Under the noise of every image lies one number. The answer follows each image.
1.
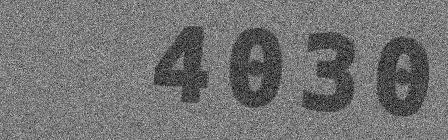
4030
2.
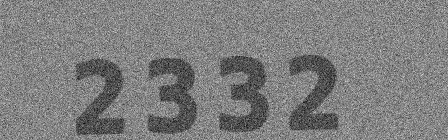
2332
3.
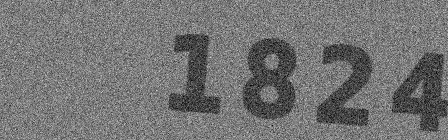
1824
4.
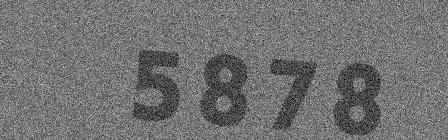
5878
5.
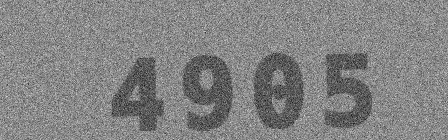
4905
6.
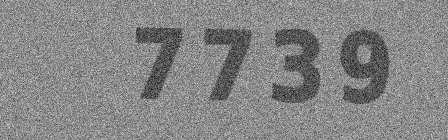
7739
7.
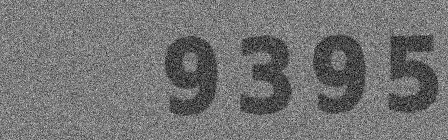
9395
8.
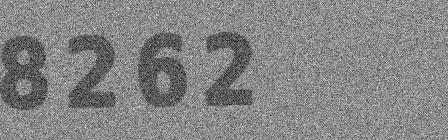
8262
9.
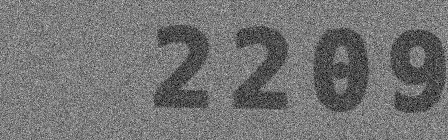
2209
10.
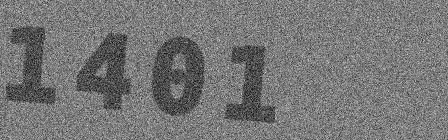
1401
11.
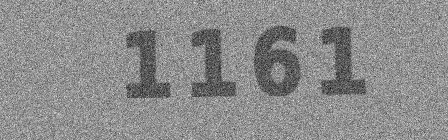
1161
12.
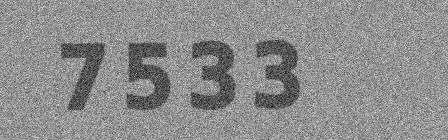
7533
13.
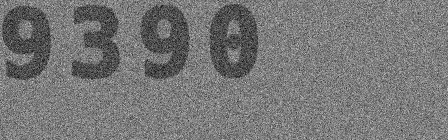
9390
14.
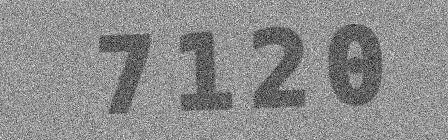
7120
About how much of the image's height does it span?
two thirds
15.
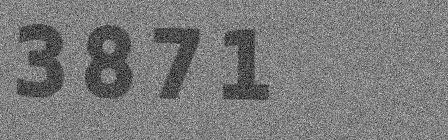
3871
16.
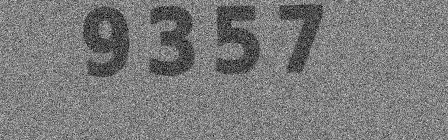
9357
